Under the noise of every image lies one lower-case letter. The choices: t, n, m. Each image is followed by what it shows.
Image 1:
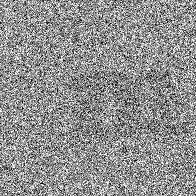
dark m
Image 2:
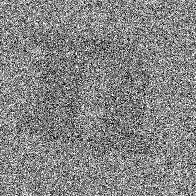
dark n
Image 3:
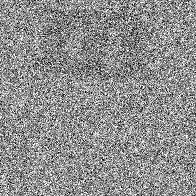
dark m
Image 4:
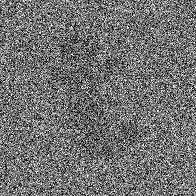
dark t
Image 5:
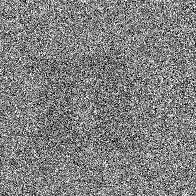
dark n
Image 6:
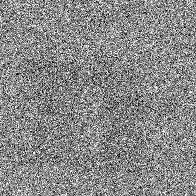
dark n
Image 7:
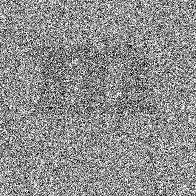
dark m
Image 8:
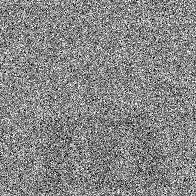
dark m
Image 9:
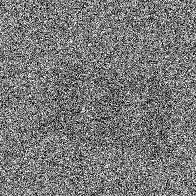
dark m
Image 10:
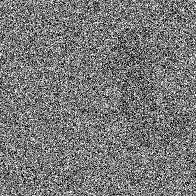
dark t
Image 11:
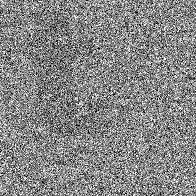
dark t
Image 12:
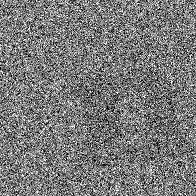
dark n
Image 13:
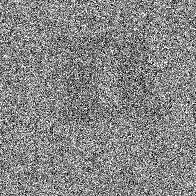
dark n
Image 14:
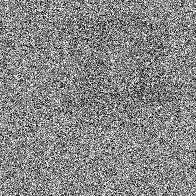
dark n
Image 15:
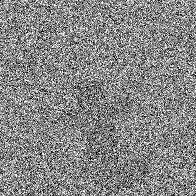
dark t
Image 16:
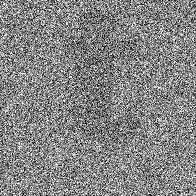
dark t
